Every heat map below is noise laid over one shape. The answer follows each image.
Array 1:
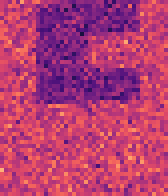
dark square with a notch
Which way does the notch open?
right
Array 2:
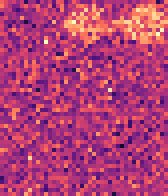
light dumbbell
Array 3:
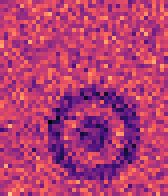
dark bullseye
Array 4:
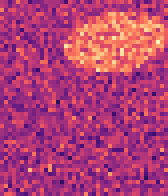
light ellipse
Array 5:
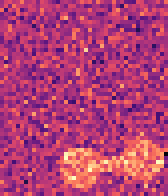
light dumbbell
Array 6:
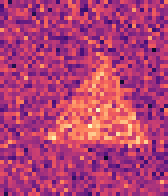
light triangle
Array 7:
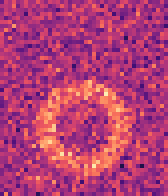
light ring
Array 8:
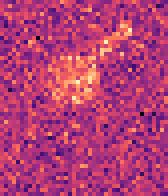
light lollipop
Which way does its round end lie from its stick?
down and left
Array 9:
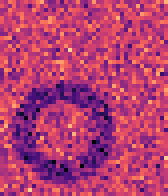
dark ring
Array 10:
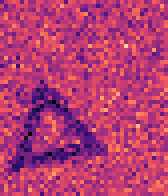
dark triangle frame
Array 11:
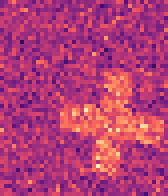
light cross
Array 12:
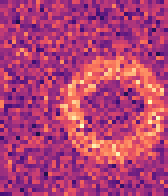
light ring
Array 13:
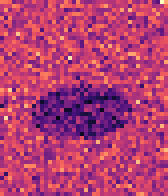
dark ellipse
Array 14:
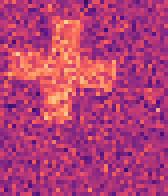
light cross
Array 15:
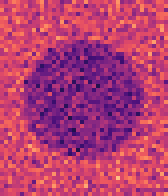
dark disc
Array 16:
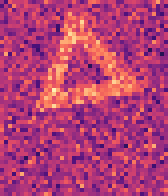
light triangle frame
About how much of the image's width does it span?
two thirds
